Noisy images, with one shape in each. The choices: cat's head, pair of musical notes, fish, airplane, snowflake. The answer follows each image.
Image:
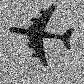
airplane
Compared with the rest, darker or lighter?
darker
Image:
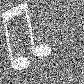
pair of musical notes
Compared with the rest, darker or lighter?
lighter
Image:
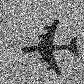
airplane
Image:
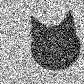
cat's head
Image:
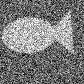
fish
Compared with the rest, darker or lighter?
lighter
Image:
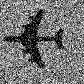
airplane
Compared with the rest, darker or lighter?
darker
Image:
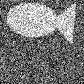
fish
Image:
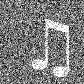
pair of musical notes
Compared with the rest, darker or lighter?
lighter
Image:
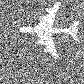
airplane
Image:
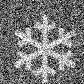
snowflake
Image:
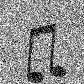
pair of musical notes
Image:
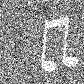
pair of musical notes
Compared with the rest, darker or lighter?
lighter
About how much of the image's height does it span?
two thirds
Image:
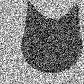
cat's head
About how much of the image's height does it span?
nearly all
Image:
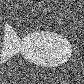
fish
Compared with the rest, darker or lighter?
lighter
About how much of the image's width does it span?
nearly all
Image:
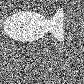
fish
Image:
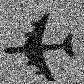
airplane
